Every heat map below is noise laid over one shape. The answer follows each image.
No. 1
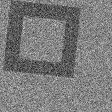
square frame
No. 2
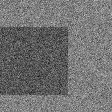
square
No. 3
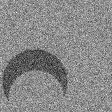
crescent
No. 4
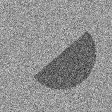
half disc
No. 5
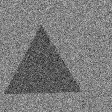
triangle
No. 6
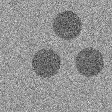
three dots
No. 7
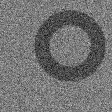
ring
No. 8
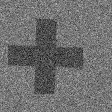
cross
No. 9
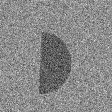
half disc
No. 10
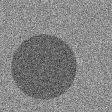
disc
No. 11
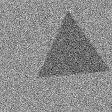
triangle
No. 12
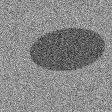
ellipse
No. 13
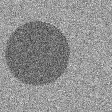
disc
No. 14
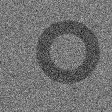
ring
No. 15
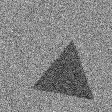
triangle
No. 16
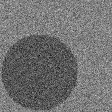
disc
